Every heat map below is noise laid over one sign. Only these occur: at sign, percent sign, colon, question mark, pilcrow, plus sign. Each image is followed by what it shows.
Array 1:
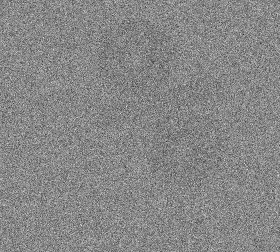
percent sign
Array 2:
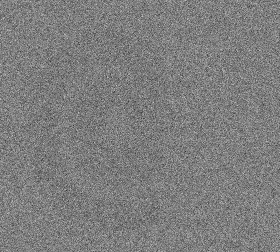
at sign
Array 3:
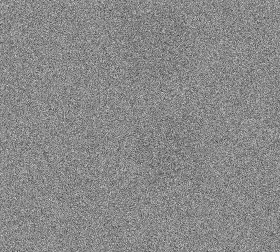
colon
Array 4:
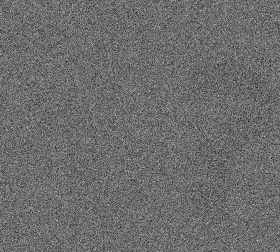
question mark
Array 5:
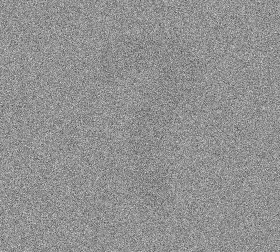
question mark
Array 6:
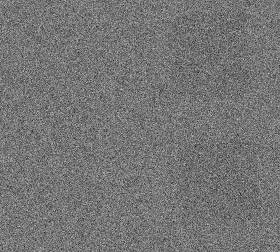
colon
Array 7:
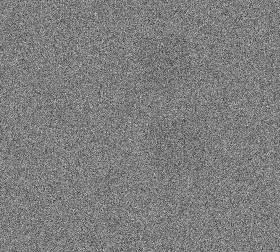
colon
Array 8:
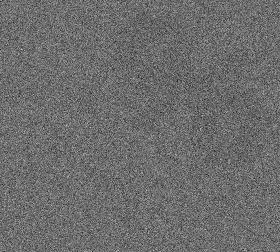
percent sign
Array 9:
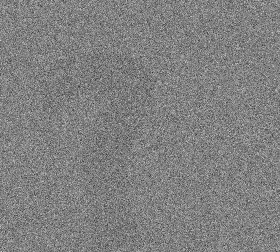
question mark
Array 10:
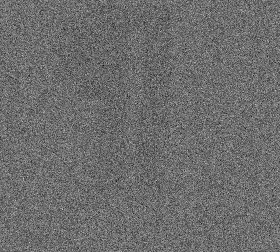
pilcrow
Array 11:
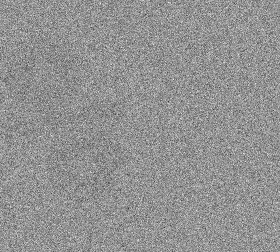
percent sign
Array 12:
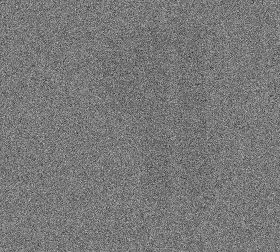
pilcrow
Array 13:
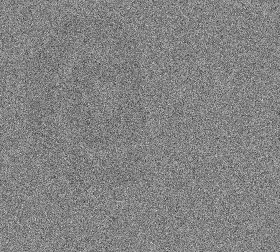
at sign
